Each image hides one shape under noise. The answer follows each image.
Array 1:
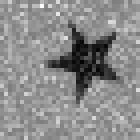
dark star
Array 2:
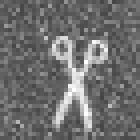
light pair of scissors
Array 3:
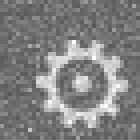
light gear
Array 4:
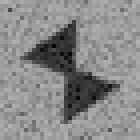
dark bow tie
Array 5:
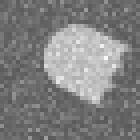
light ghost
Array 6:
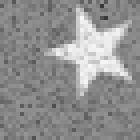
light star
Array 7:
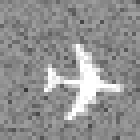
light airplane
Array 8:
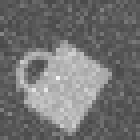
light cup
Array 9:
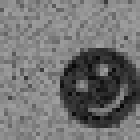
dark smiling face
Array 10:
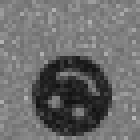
dark smiling face
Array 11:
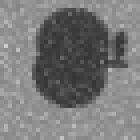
dark apple
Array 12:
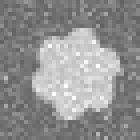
light flower
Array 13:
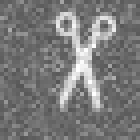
light pair of scissors
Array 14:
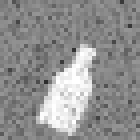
light bottle
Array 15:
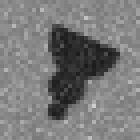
dark chess pawn
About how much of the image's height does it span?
two thirds
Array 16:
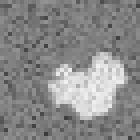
light car
